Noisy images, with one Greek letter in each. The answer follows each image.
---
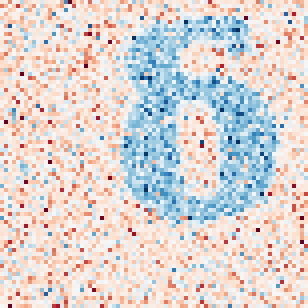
delta
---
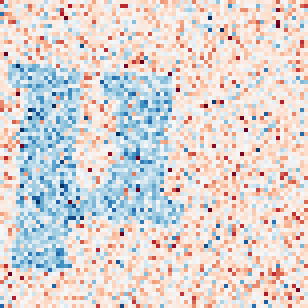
mu
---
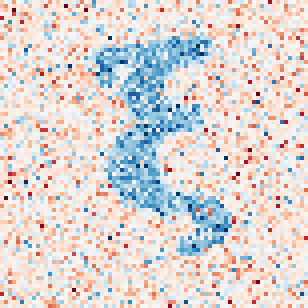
xi
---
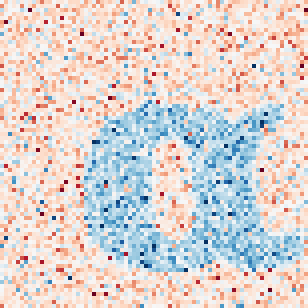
alpha
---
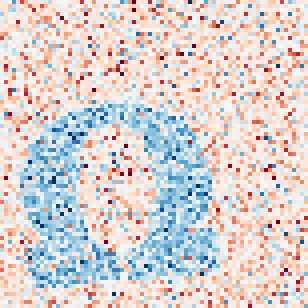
omega
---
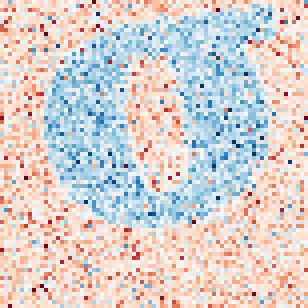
sigma
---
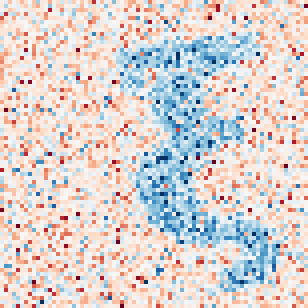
xi
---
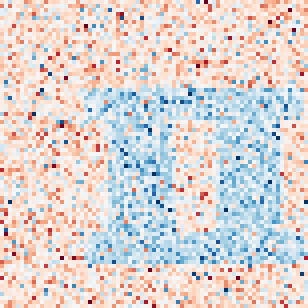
pi
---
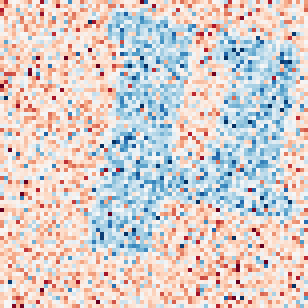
mu
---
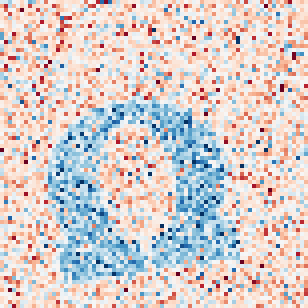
omega
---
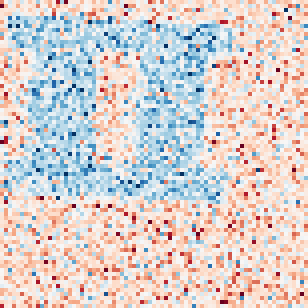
pi
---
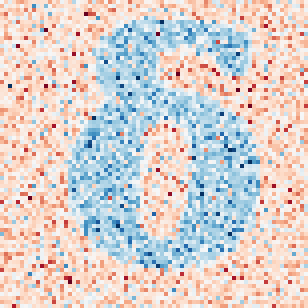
delta
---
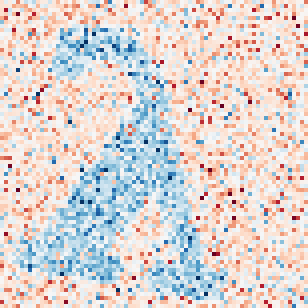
lambda
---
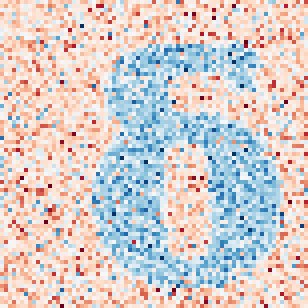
delta
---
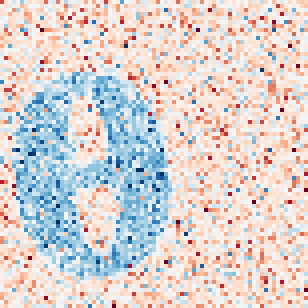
theta
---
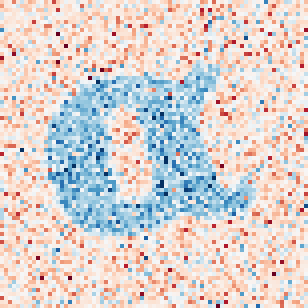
alpha
